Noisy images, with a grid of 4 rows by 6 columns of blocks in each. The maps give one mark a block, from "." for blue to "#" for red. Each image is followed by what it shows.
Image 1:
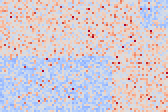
# # # # # .
# # # # # #
. . . . # #
. . . . # #
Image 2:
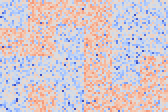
. # # # . .
# # . # . .
. . . # . #
. # . # # #
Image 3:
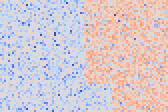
. . . # # #
. . . # # #
. . . # # #
. . . . # #
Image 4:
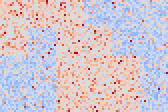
# # # . . .
# . # # . .
. . # # # .
. . # # # .
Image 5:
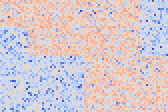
# # # # # .
. # # # # .
. . . # # #
. . . # # #
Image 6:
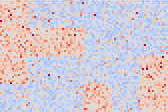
# . . . . .
# # # . . .
# . . . . #
. . . # . #
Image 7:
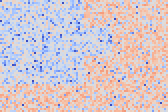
. . . # # #
. . . . # #
. . . # # #
# # # # # #
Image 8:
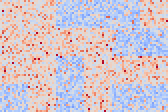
# # . . . #
# # # # . .
# # . # # #
. # . # . .
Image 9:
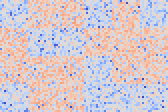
. # # . # .
# . . # # #
# # # . # #
. # # . . .
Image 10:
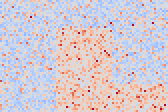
. . . . . .
. . # # . .
. . # # . .
. . # # # #
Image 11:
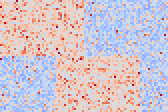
# # # . . .
# # # . . .
. . # # # .
. . # # # .
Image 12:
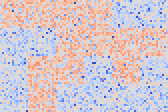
# # # # . .
. . # # # #
. # # . # .
. # . . . .
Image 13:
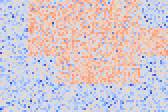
. # # # # .
. # # # # #
. . # # # .
. . . . . .
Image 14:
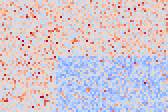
# # # # # #
# # # # # #
# # . . . .
# # . . . .
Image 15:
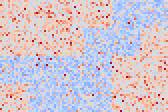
# # # # . .
# # # . . #
. . . . # #
# . . . # #
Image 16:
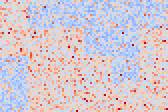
# . . . . .
# # # . . #
. # # # . #
. # # # # #
